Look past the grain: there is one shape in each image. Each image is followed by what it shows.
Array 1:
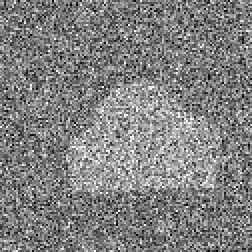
cloud
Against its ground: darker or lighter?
lighter
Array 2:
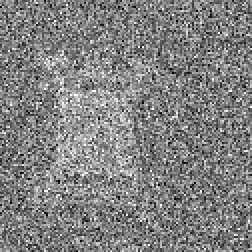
chess rook
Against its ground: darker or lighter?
lighter
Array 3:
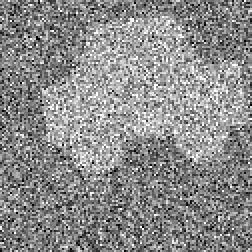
car
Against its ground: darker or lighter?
lighter
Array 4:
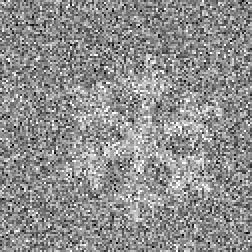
snowflake
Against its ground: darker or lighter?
lighter
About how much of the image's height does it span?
two thirds
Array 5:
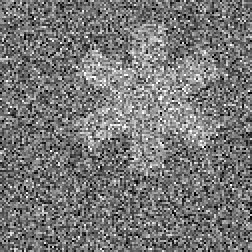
asterisk
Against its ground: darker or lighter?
lighter
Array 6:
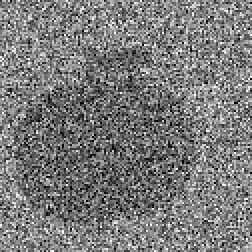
apple
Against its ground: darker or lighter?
darker
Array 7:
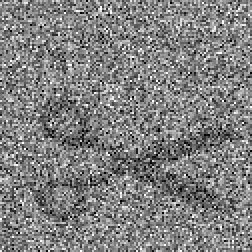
pair of scissors
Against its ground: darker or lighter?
darker
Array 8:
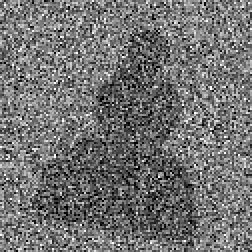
chess pawn
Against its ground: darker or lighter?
darker
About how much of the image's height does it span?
nearly all
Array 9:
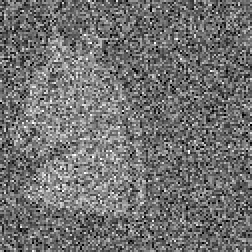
chess knight
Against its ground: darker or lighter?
lighter
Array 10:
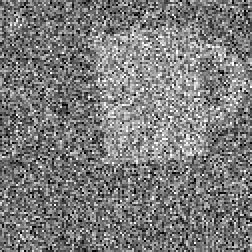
cup
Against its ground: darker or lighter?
lighter
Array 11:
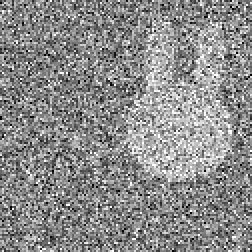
rabbit's head
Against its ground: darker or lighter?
lighter
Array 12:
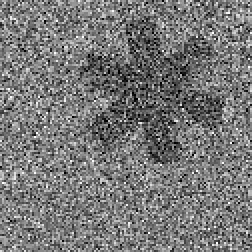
asterisk
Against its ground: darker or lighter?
darker
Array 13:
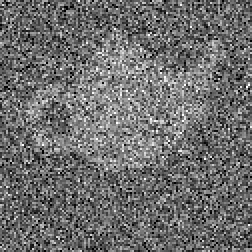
teapot
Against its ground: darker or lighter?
lighter
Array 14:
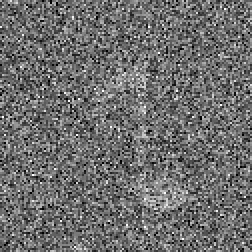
musical note
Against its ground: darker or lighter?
lighter
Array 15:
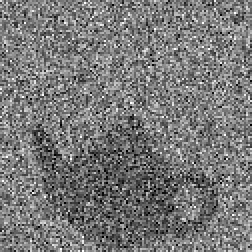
teapot
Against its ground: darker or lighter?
darker
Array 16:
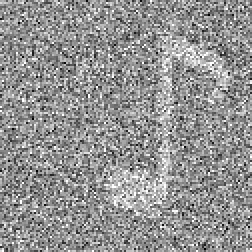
musical note
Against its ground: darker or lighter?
lighter
